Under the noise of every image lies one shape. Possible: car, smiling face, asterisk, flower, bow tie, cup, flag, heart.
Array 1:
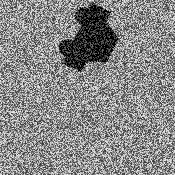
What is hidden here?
dark car, top middle
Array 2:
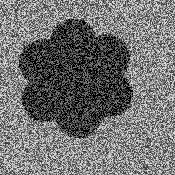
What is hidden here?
dark flower
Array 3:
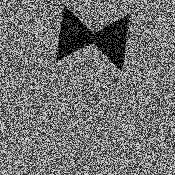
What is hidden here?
dark bow tie, top middle
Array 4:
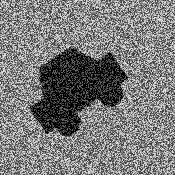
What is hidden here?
dark car
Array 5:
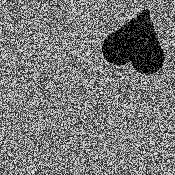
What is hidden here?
dark heart, top right
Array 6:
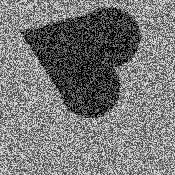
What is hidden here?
dark heart
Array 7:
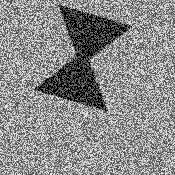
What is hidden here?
dark bow tie
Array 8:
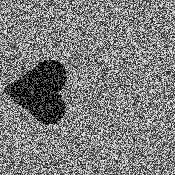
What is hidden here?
dark heart, middle left
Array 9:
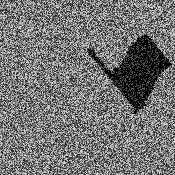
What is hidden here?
dark flag
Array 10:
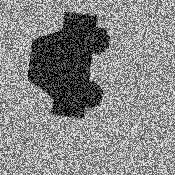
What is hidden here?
dark car
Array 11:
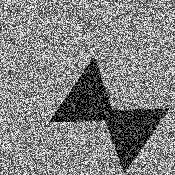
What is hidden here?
dark bow tie
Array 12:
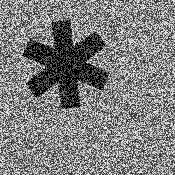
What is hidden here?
dark asterisk
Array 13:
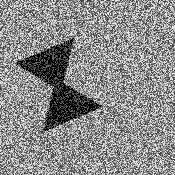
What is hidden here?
dark bow tie
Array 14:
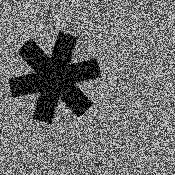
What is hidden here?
dark asterisk
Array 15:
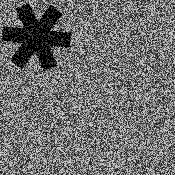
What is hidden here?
dark asterisk, top left
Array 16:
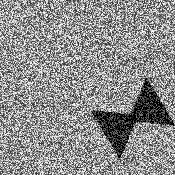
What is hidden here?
dark bow tie
